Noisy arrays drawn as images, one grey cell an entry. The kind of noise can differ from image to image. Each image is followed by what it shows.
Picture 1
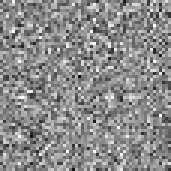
low rank plus noise
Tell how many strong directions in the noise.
five to eight
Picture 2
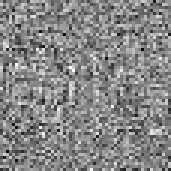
low rank plus noise
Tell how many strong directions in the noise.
three or four
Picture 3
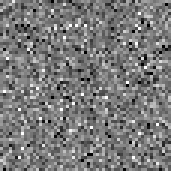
heavy tails
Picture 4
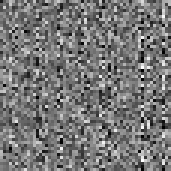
columns of uneven size
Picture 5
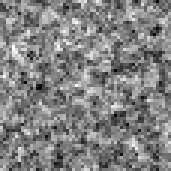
blotchy
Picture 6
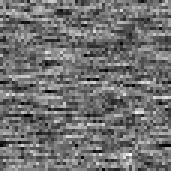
streaked along the rows
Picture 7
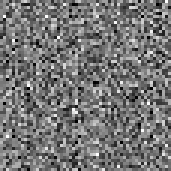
low rank plus noise
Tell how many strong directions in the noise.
three or four
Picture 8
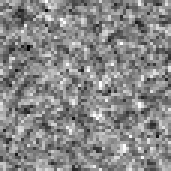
blotchy
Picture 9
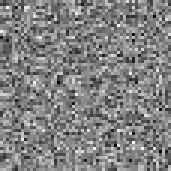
low rank plus noise
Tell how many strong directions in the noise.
five to eight
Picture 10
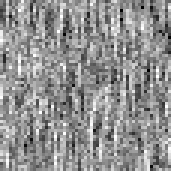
streaked along the columns
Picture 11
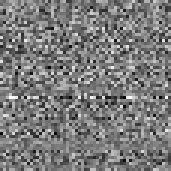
rows of uneven size
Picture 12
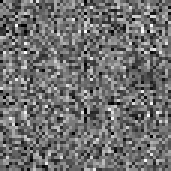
low rank plus noise
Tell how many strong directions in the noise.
one
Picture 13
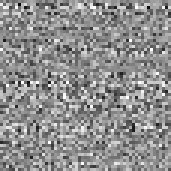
rows of uneven size
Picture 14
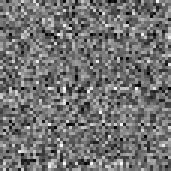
low rank plus noise
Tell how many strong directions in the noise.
one
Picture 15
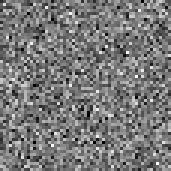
independent entries
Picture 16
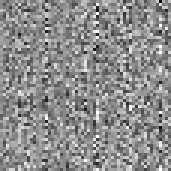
columns of uneven size
